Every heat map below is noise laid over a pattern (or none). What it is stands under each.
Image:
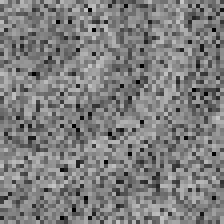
rings round one point
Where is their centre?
top left
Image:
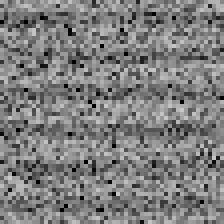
horizontal stripes
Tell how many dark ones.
6
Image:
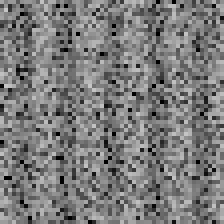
vertical stripes
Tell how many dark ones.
5
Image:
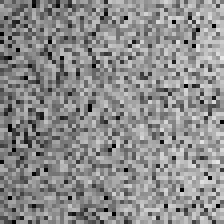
a smooth slope
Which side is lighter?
right
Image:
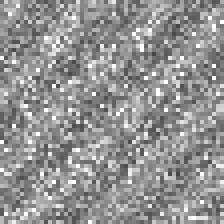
diagonal stripes
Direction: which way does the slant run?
bottom left to top right
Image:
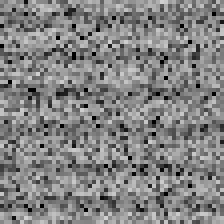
horizontal stripes
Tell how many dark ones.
6
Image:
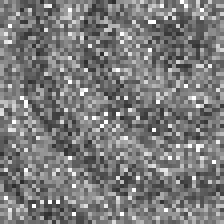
rings round one point
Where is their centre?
top right
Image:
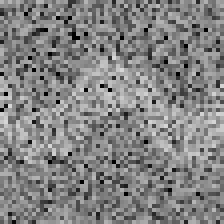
a wavy band
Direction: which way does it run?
left to right
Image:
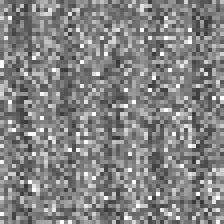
vertical stripes
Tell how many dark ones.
5
